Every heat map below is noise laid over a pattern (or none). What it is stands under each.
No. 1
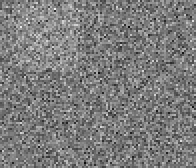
one block
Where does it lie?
top left
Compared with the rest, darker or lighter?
lighter
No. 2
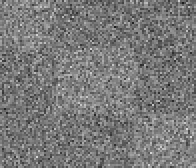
blocks along the diagonal
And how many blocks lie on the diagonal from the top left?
3
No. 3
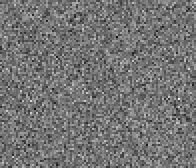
only noise
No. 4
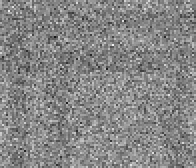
bands of rows crossing bands of columns
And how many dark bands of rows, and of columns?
2 and 3
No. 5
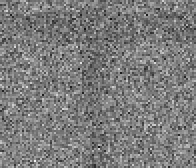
bands of rows crossing bands of columns
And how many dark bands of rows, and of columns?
1 and 1
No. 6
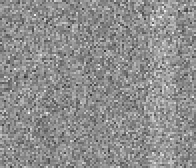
one band of columns
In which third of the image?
right
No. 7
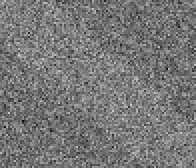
a diagonal band
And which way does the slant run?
top left to bottom right
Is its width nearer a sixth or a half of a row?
a half
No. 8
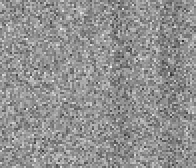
bands of columns
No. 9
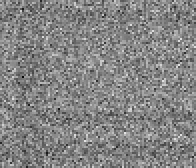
bands of rows crossing bands of columns
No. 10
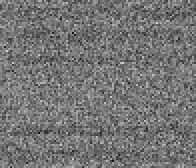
bands of rows
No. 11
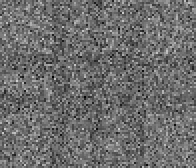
bands of rows crossing bands of columns
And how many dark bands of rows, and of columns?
2 and 3
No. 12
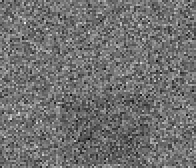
one block
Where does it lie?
bottom middle
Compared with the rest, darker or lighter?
darker
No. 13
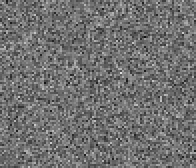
only noise
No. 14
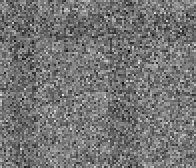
bands of rows crossing bands of columns
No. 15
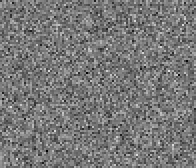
only noise
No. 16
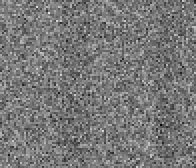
bands of columns
